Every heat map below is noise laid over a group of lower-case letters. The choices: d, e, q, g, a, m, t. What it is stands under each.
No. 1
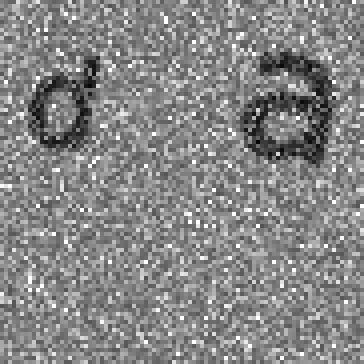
top left: d; top right: a
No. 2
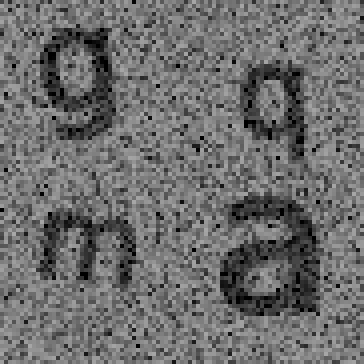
top left: g; top right: q; bottom left: m; bottom right: a
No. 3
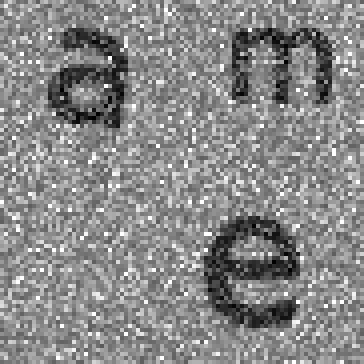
top left: a; top right: m; bottom right: e
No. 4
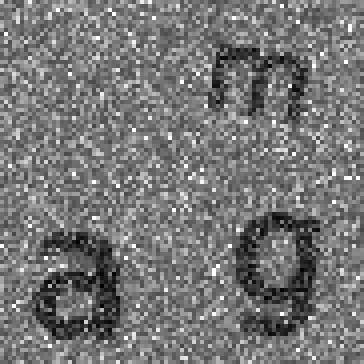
top right: m; bottom left: a; bottom right: g
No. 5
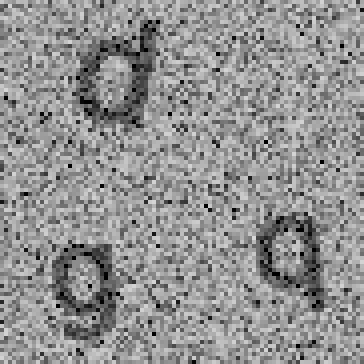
top left: d; bottom left: g; bottom right: q
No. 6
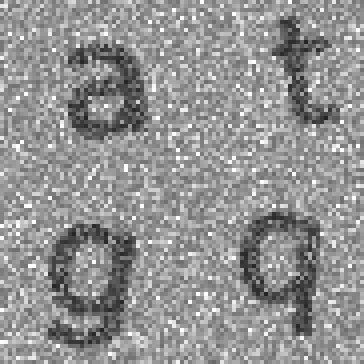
top left: a; top right: t; bottom left: g; bottom right: q
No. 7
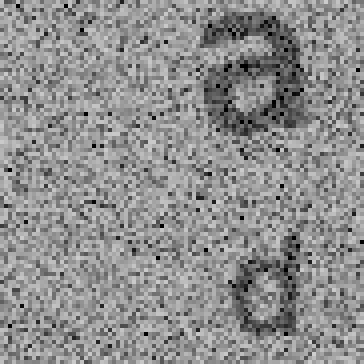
top right: a; bottom right: d
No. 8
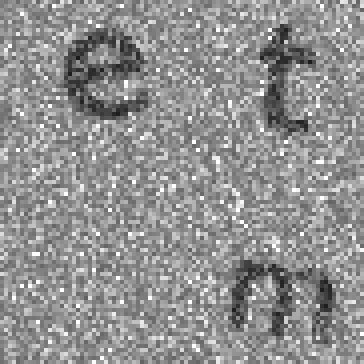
top left: e; top right: t; bottom right: m
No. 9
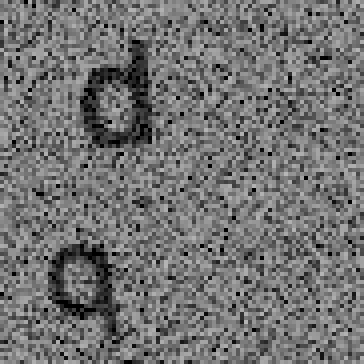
top left: d; bottom left: q
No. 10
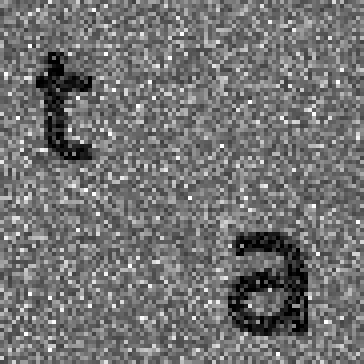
top left: t; bottom right: a
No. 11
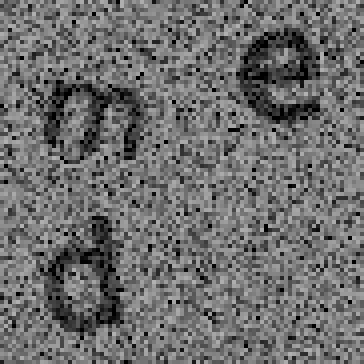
top left: m; top right: e; bottom left: d
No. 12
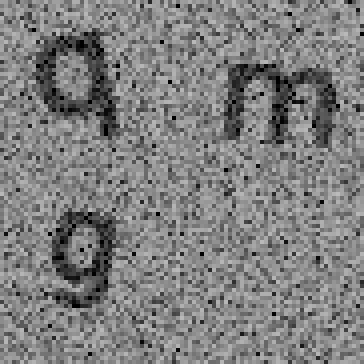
top left: q; top right: m; bottom left: g
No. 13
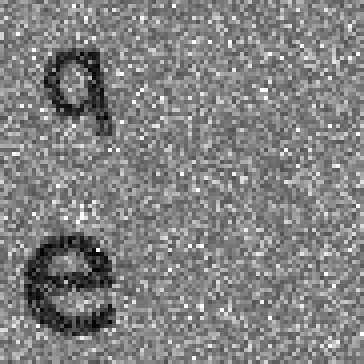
top left: q; bottom left: e
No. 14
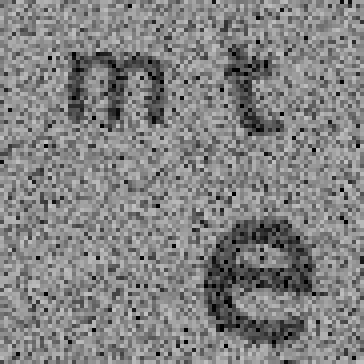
top left: m; top right: t; bottom right: e
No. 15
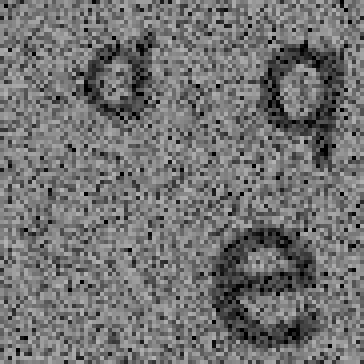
top left: d; top right: q; bottom right: e
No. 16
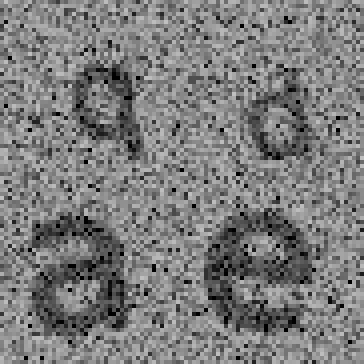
top left: q; top right: d; bottom left: a; bottom right: e
